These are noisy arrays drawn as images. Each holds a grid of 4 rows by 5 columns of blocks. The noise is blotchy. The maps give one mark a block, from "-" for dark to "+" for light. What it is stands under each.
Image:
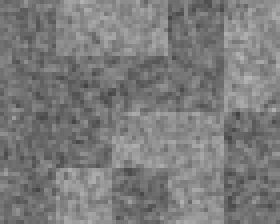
- + + - +
- - - - +
- - + + -
- + - + -
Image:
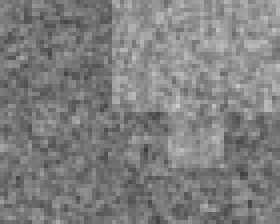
- - + + +
- - + + +
- - - + -
- - - - -
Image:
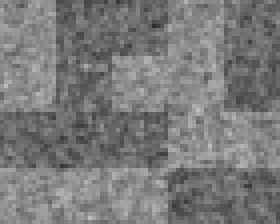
+ - - + -
+ - + + -
- - - + +
+ + + - -
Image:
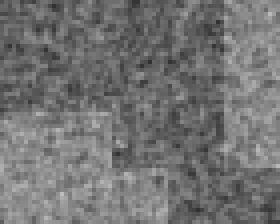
- - - - +
- - - - +
+ + - - +
+ + + - -
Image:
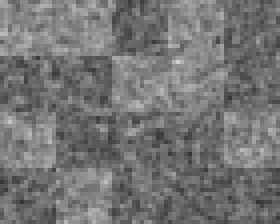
+ + - + -
- - + + -
+ - - - +
- + - - -
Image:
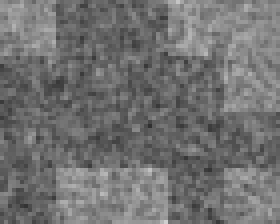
+ - - + +
- - - - +
- - - - -
- + + - +
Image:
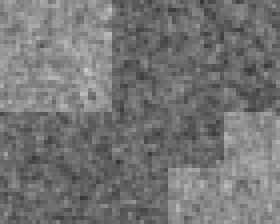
+ + - - -
+ + - - -
- - - - +
- - - + +
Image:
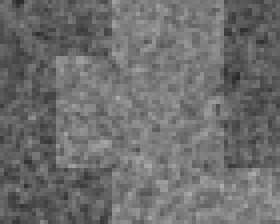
- - + + -
- + + + -
- + + + -
- - + + +
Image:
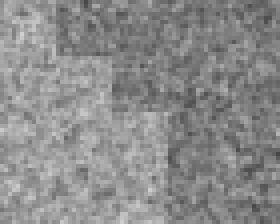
+ - - - -
+ + - - -
+ + + - -
+ + + - -
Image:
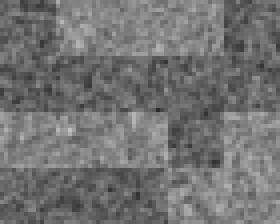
- + + + -
- - - - -
+ + + - +
- - - + +
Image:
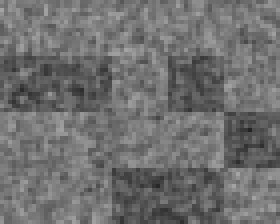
+ + + + +
- - + - +
+ + + + -
+ + - - +
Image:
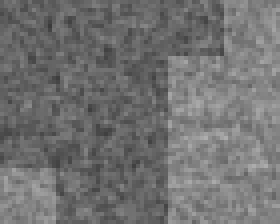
- - - - +
- - - + +
- - - + +
+ - - + +
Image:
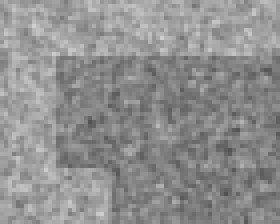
+ + + + +
+ - - - -
+ - - - -
+ + - - -
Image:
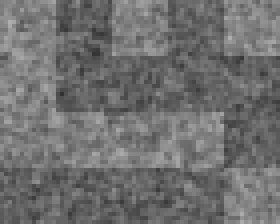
+ - + - +
+ - - - -
+ + + + -
- - - - +
